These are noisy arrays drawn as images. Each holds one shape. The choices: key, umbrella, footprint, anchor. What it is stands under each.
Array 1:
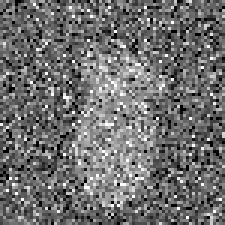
footprint
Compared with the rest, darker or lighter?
lighter
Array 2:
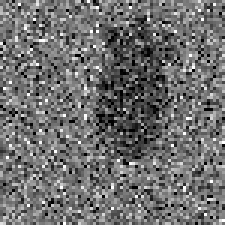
footprint
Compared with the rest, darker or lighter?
darker
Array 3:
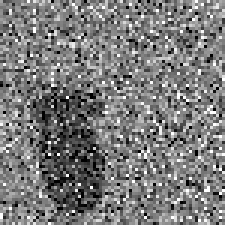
footprint
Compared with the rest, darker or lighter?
darker
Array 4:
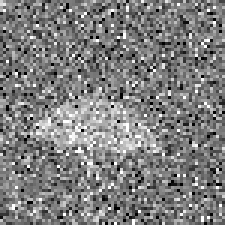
umbrella
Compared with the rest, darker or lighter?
lighter
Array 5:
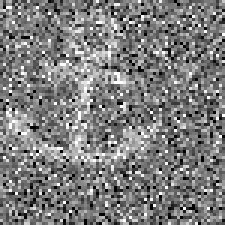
anchor
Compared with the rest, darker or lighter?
lighter
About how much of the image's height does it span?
two thirds
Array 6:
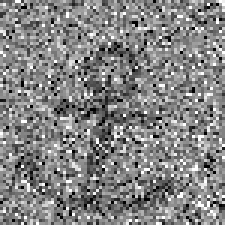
anchor
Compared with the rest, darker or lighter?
darker
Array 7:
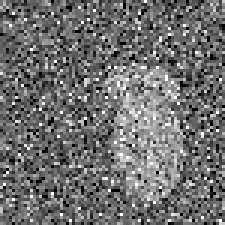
footprint
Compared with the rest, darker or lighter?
lighter
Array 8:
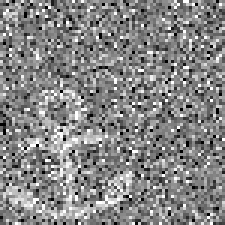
anchor
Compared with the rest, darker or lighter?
lighter
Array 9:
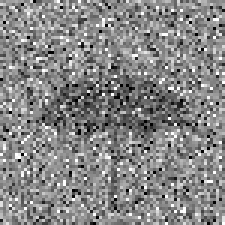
umbrella
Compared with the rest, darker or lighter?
darker
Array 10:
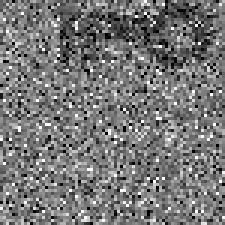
key
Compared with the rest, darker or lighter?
darker
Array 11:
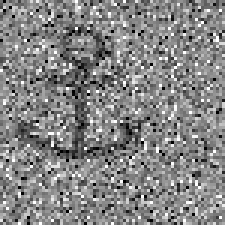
anchor
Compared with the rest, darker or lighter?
darker
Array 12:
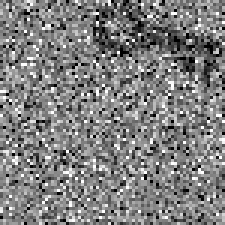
key
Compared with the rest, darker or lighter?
darker
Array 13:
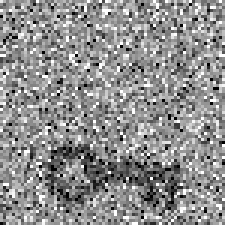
key
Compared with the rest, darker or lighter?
darker
